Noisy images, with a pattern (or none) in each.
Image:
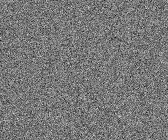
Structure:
only noise
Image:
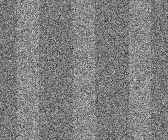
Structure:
vertical stripes
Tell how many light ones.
3
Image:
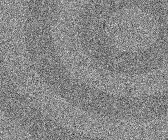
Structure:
rings round one point
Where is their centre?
top right
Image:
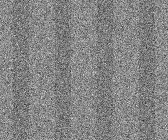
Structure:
vertical stripes
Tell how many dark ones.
4
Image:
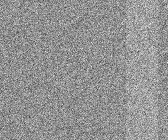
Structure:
one vertical stripe
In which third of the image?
right
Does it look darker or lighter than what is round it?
lighter
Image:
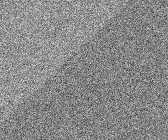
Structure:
a sharp edge
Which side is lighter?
top left
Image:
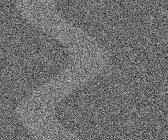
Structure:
a wavy band
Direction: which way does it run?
top to bottom
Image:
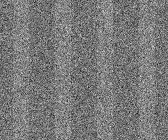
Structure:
vertical stripes
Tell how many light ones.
4
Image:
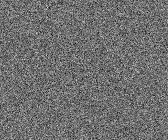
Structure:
only noise
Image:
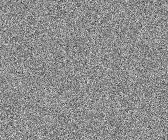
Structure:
only noise
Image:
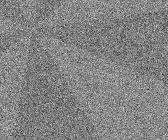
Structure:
spokes from one point
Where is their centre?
top left
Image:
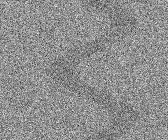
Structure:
a wavy band
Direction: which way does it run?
top to bottom
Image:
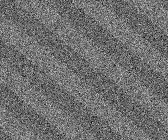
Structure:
diagonal stripes
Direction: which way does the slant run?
top left to bottom right
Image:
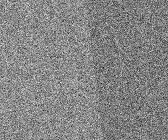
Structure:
a sharp edge
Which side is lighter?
left
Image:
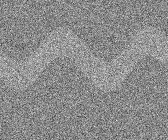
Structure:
a wavy band
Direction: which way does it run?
left to right
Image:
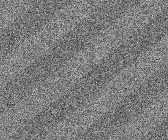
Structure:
diagonal stripes
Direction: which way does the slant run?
bottom left to top right
